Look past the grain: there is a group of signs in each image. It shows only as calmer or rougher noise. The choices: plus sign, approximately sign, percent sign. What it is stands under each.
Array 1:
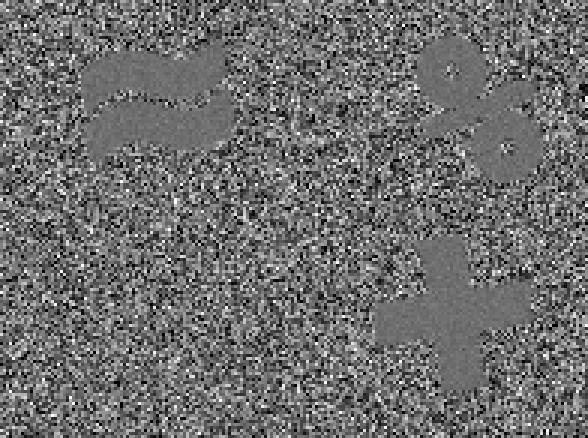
top left: approximately sign; top right: percent sign; bottom right: plus sign
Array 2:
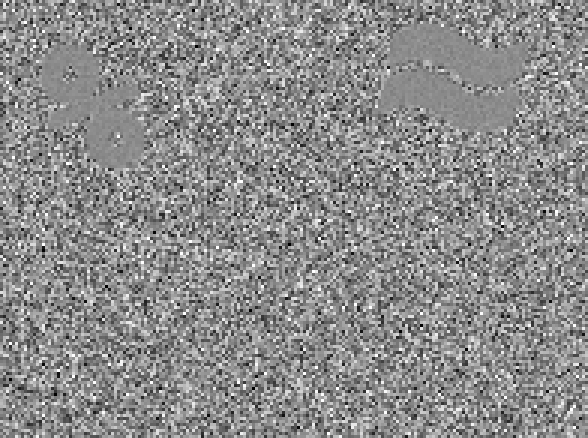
top left: percent sign; top right: approximately sign
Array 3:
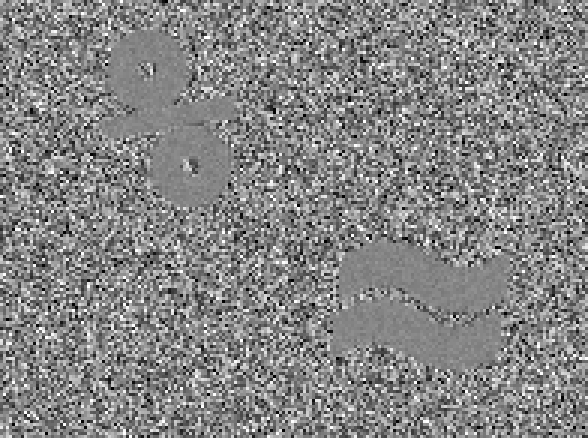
top left: percent sign; bottom right: approximately sign
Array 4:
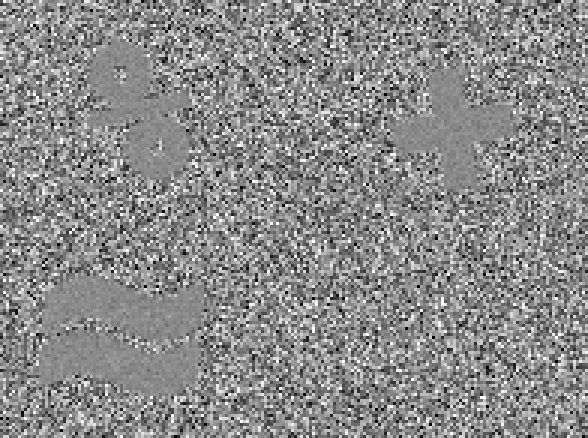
top left: percent sign; top right: plus sign; bottom left: approximately sign
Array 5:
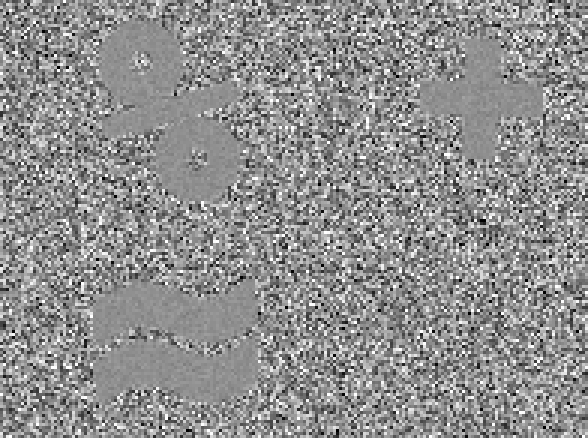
top left: percent sign; top right: plus sign; bottom left: approximately sign
